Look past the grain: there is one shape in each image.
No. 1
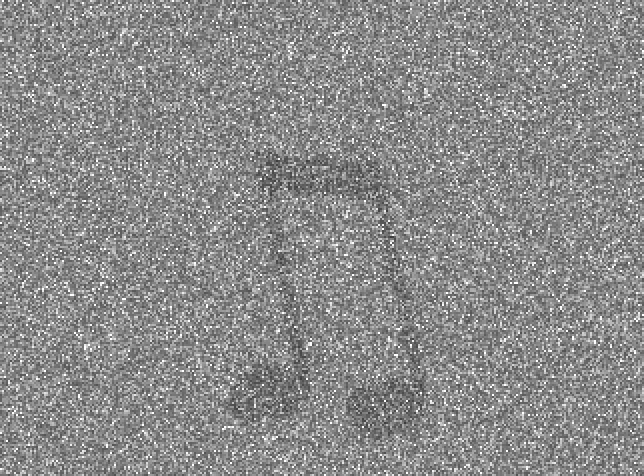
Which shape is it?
pair of musical notes
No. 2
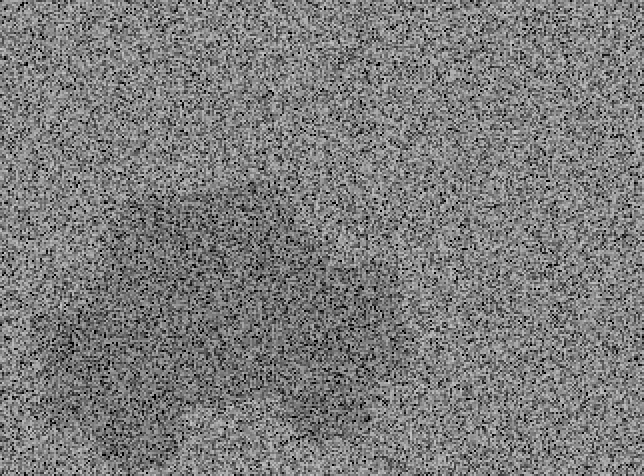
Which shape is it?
car
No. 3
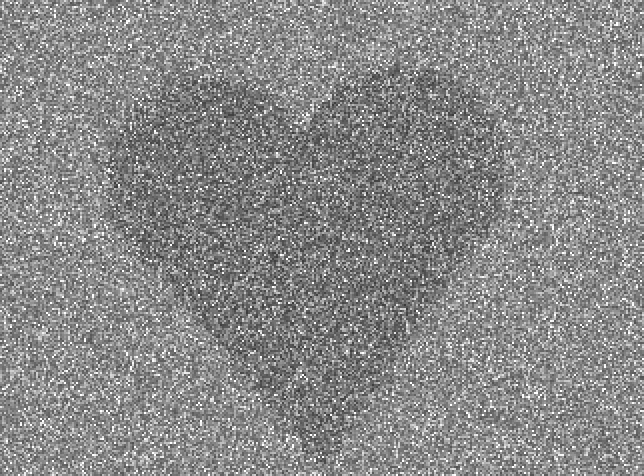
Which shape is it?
heart
